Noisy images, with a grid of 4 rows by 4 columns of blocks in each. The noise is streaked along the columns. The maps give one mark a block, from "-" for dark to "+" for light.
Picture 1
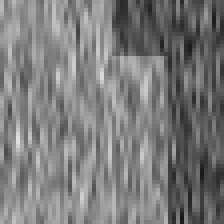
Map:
+ + - -
+ + + -
+ + + -
+ + + -
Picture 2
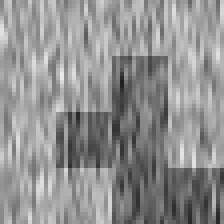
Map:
+ + + +
+ + - +
+ - - +
+ + - -
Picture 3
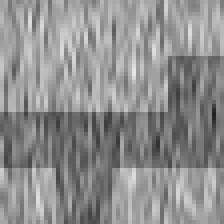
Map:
+ + + +
+ + + -
- - - -
+ - + +
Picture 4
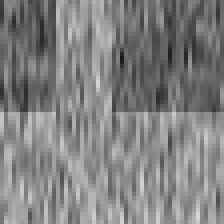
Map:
- + - -
- + - -
+ + + +
+ + + +
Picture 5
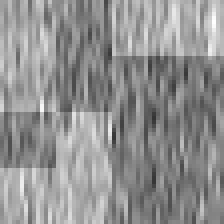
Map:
+ - + +
+ - - -
- + - -
+ + - -
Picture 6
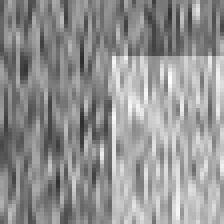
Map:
- - - -
- - + +
- - + +
- - + +
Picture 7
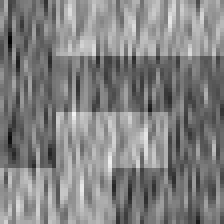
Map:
- + + +
- - - -
- + + -
+ + - -
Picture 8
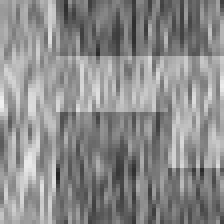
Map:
+ - - -
+ + + +
+ - - +
+ - - -
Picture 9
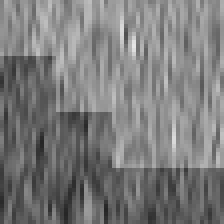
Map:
+ + + +
- + + +
- - + +
- - - -
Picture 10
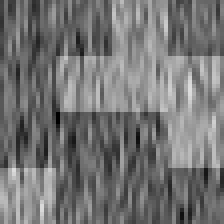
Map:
- - + -
- + + +
- - - +
+ - - -
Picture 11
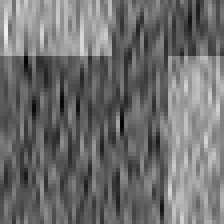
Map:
+ + - -
- - - +
- - - +
- - - +
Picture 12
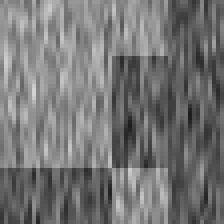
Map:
+ + + -
+ + - -
+ + - -
- - + -
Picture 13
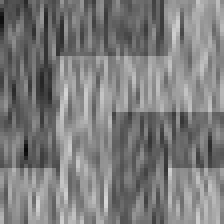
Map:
- - - +
- + + +
- + - -
+ + - +
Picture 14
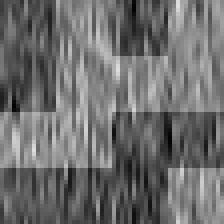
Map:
- + - +
- + + +
+ + - -
- - - +
